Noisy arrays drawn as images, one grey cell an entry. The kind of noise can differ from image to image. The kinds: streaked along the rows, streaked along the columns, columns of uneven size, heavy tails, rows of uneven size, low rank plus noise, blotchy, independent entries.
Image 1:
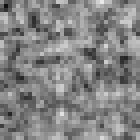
blotchy
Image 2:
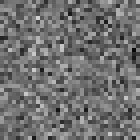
independent entries
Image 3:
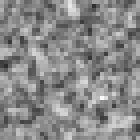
blotchy
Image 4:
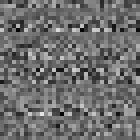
rows of uneven size
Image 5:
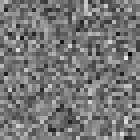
independent entries
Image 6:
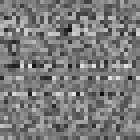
rows of uneven size
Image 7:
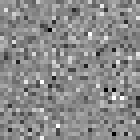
heavy tails
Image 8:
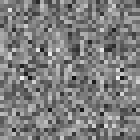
low rank plus noise
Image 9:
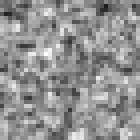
blotchy
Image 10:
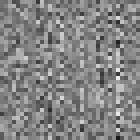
columns of uneven size
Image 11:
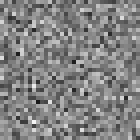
independent entries
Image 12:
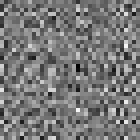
low rank plus noise
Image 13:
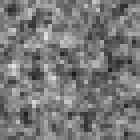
blotchy
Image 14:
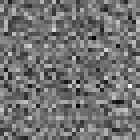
low rank plus noise
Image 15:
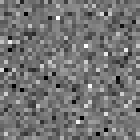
heavy tails
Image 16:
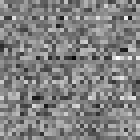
rows of uneven size
